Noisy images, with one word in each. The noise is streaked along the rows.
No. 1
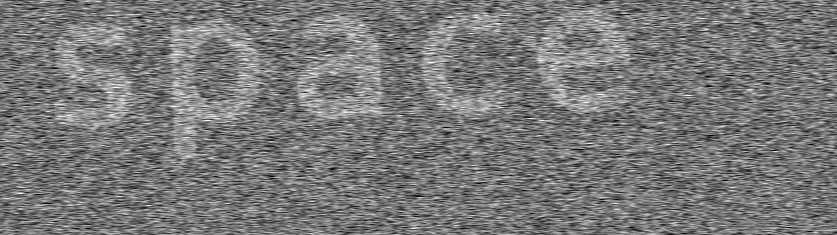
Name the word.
space
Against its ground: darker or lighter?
lighter
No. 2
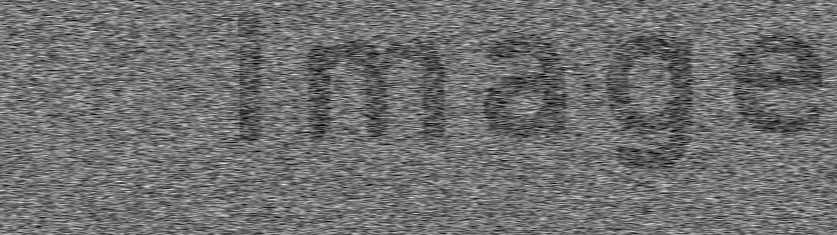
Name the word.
image
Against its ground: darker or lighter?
darker
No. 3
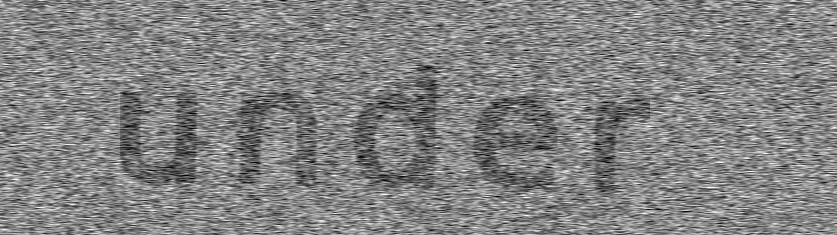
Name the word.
under
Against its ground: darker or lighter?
darker
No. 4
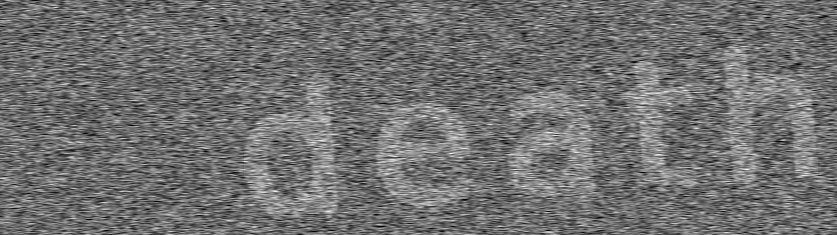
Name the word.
death
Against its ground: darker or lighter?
lighter
